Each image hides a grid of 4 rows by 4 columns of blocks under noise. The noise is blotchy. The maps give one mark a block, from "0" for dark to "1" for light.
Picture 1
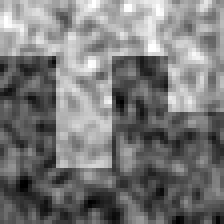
1 1 1 1
0 1 0 1
0 1 0 0
0 0 0 0
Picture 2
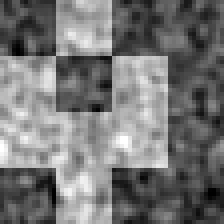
0 1 0 0
1 0 1 0
1 1 1 0
0 1 0 0
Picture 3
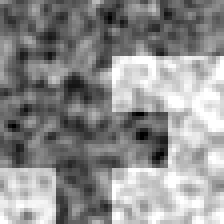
0 0 0 0
0 0 1 1
0 0 0 1
1 0 1 1
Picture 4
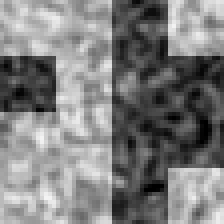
1 1 0 1
0 1 0 0
1 1 0 0
1 1 0 1
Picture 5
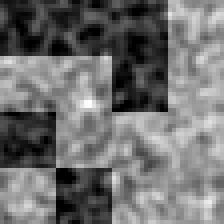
0 0 0 1
1 1 0 1
0 1 1 1
1 0 1 1
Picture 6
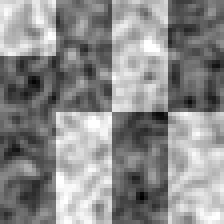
1 0 1 0
0 0 1 0
0 1 0 1
0 1 0 1
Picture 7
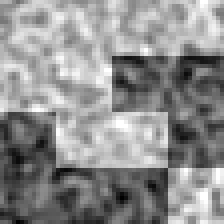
1 1 1 1
1 1 0 0
0 1 1 0
0 0 0 1
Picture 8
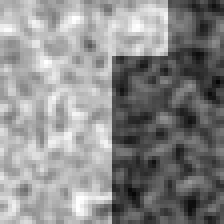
1 1 1 0
1 1 0 0
1 1 0 0
1 1 0 0
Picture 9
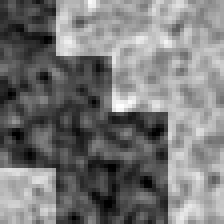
0 1 1 1
0 0 1 1
0 0 0 1
1 0 0 1
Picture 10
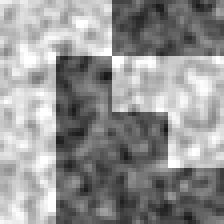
1 1 0 0
1 0 1 1
1 0 0 1
1 0 0 0
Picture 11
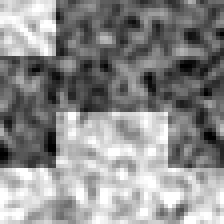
1 0 0 0
0 0 0 0
0 1 1 0
1 1 1 1
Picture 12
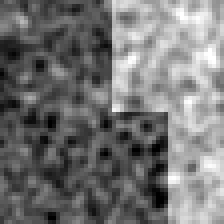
0 0 1 1
0 0 1 1
0 0 0 1
0 0 0 1
